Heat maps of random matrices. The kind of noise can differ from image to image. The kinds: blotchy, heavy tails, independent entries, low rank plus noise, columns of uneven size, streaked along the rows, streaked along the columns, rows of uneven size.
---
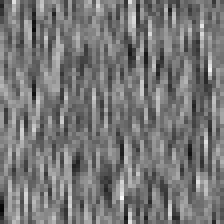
streaked along the columns
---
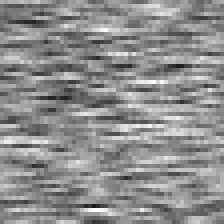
streaked along the rows
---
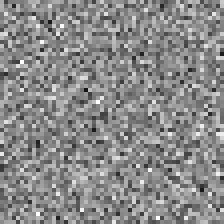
independent entries
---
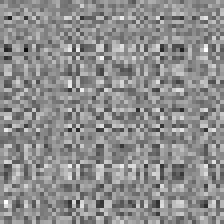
low rank plus noise
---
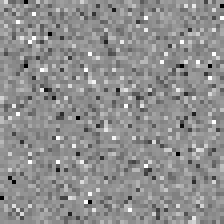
heavy tails
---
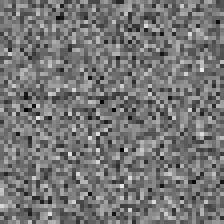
independent entries
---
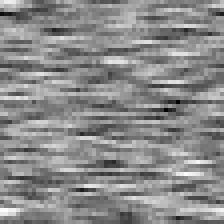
streaked along the rows
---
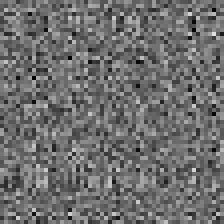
low rank plus noise
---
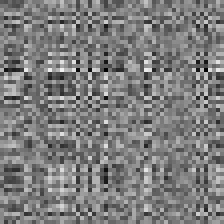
low rank plus noise
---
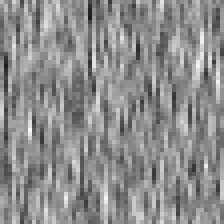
streaked along the columns
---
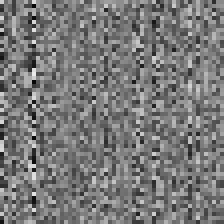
columns of uneven size
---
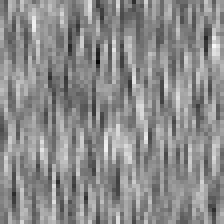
streaked along the columns
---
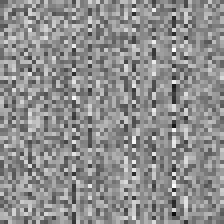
columns of uneven size
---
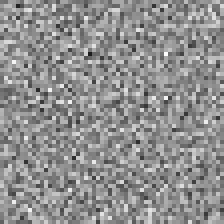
independent entries
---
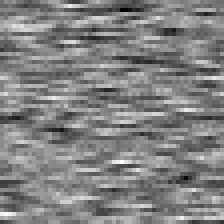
streaked along the rows
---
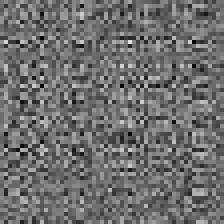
low rank plus noise
